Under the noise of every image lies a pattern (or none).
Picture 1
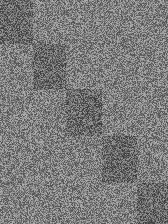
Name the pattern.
blocks along the diagonal
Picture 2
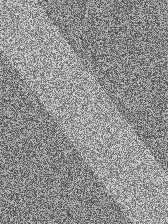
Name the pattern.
a diagonal band
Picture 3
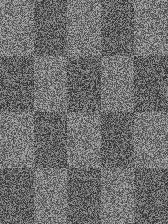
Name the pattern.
a checkerboard
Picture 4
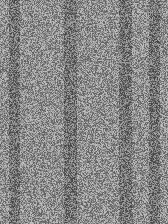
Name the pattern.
bands of columns
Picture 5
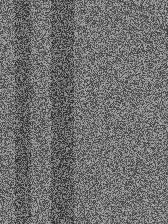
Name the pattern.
bands of columns
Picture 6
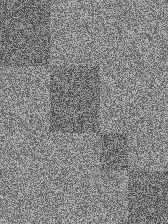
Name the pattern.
blocks along the diagonal
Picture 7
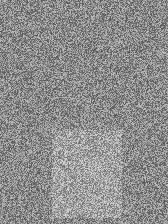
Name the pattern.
one block
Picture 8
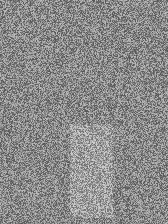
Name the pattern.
one block
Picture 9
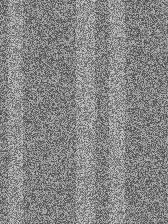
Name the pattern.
bands of columns
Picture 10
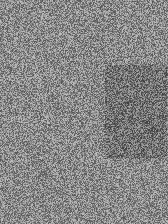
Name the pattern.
one block
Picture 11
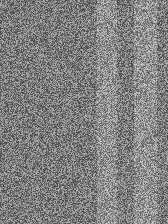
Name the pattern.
bands of columns
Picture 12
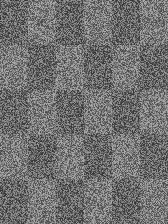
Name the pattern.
a checkerboard
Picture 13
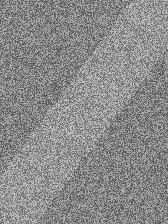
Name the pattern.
a diagonal band
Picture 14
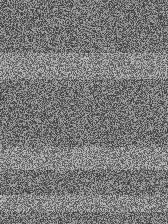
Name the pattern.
bands of rows
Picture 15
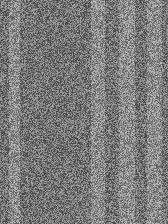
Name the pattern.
bands of columns
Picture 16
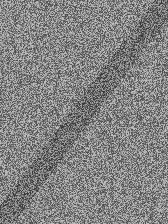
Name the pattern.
a diagonal band
